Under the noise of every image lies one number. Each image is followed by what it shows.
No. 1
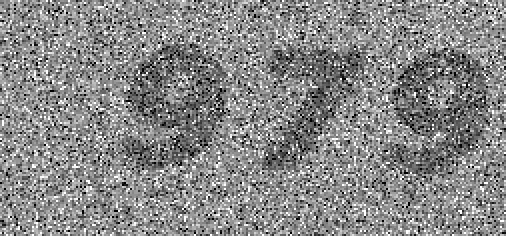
979
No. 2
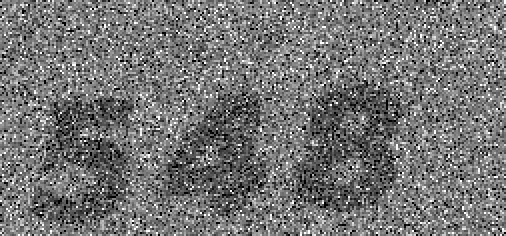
548
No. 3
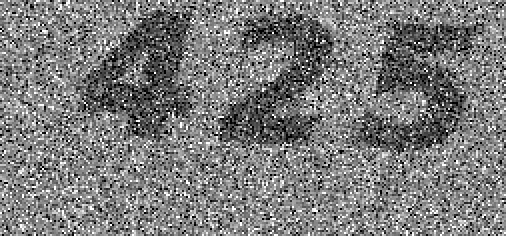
425
